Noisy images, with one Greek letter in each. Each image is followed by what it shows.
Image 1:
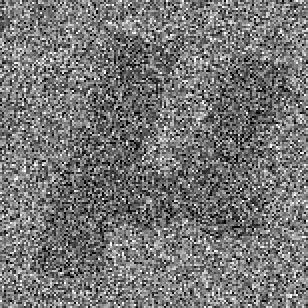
mu
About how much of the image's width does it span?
nearly all
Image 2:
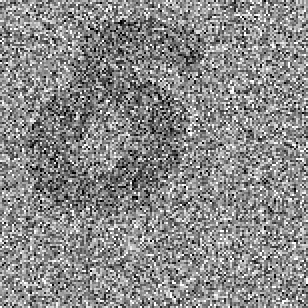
delta
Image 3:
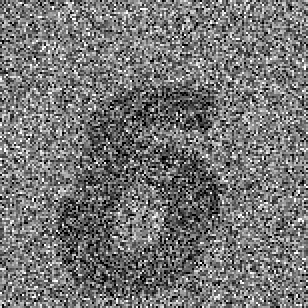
delta
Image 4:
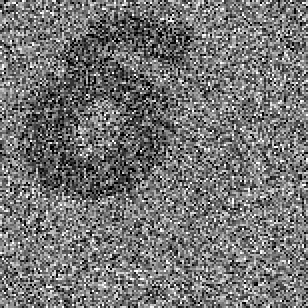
delta
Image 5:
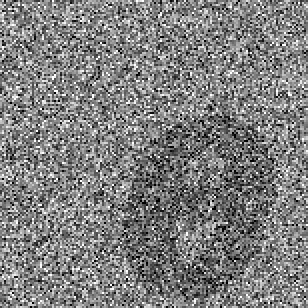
theta
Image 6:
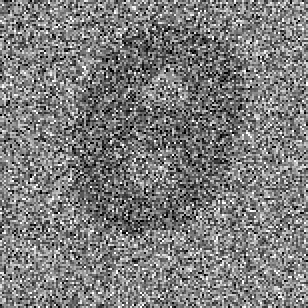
theta
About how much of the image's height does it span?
two thirds
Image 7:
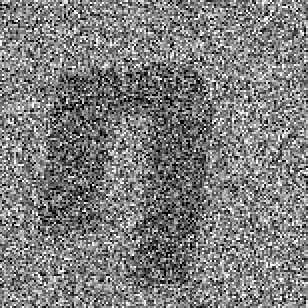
eta
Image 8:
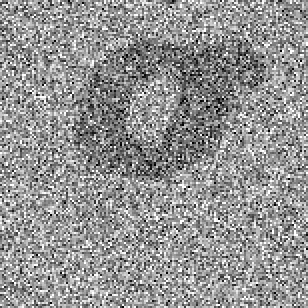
sigma
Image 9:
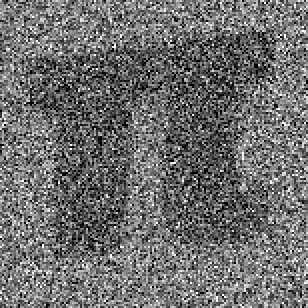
pi
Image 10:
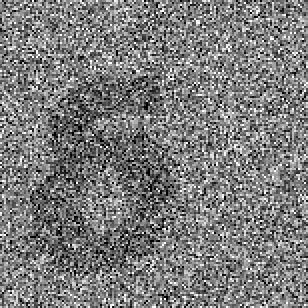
delta
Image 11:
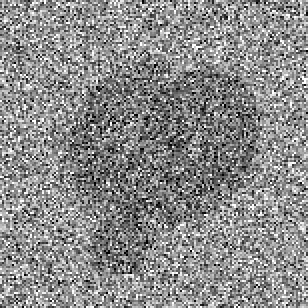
phi
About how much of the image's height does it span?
two thirds
